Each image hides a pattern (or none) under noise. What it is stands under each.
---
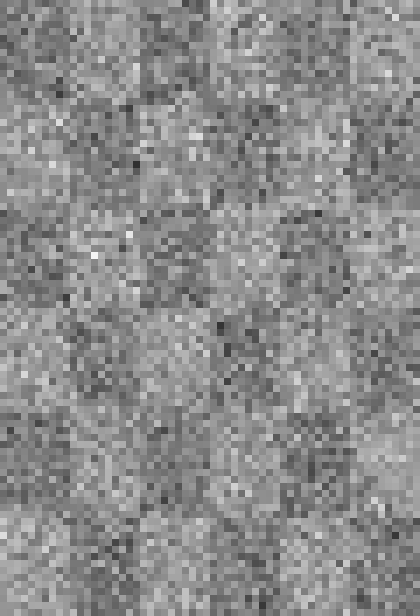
a checkerboard
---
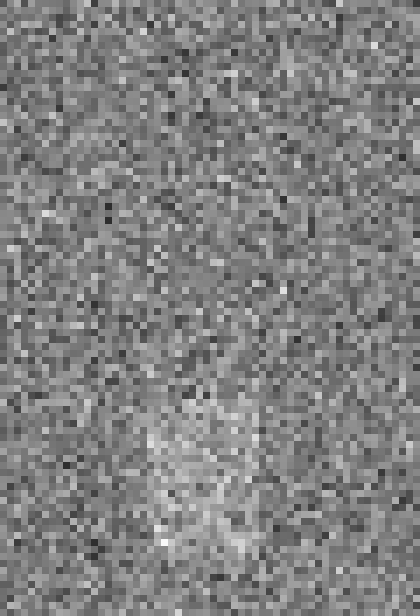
one block
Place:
bottom middle
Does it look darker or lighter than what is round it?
lighter
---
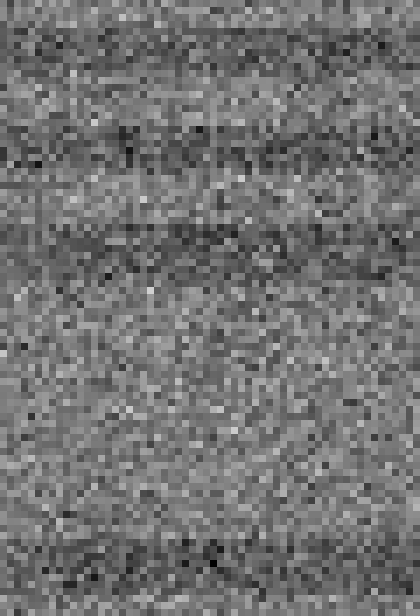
bands of rows
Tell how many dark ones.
4
